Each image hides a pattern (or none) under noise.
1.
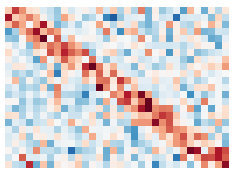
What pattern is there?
a diagonal band
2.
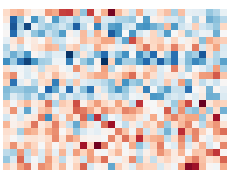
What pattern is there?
bands of rows
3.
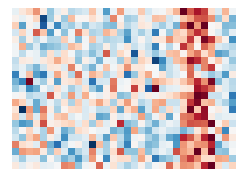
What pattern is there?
one band of columns
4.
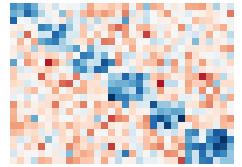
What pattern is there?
blocks along the diagonal
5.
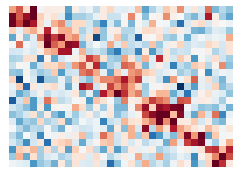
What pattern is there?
blocks along the diagonal
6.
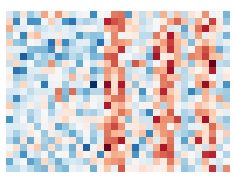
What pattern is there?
bands of columns
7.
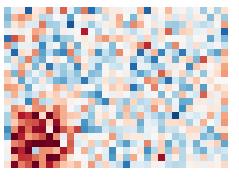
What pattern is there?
one block
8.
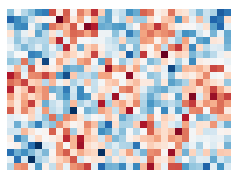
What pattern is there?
a checkerboard
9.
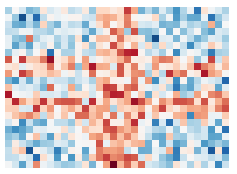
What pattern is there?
bands of rows crossing bands of columns
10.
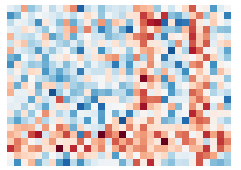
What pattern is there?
bands of rows crossing bands of columns
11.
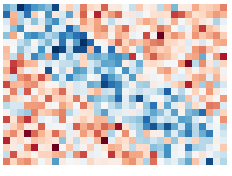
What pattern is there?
a diagonal band
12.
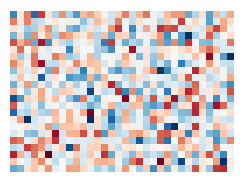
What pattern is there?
only noise
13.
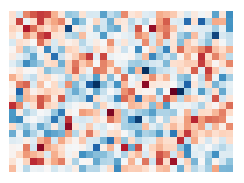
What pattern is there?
a checkerboard
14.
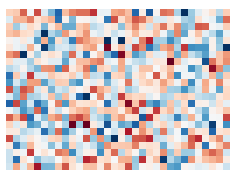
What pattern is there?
only noise
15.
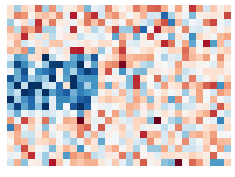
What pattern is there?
one block
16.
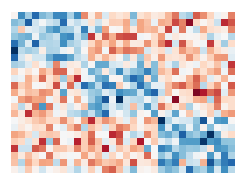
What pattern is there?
blocks along the diagonal
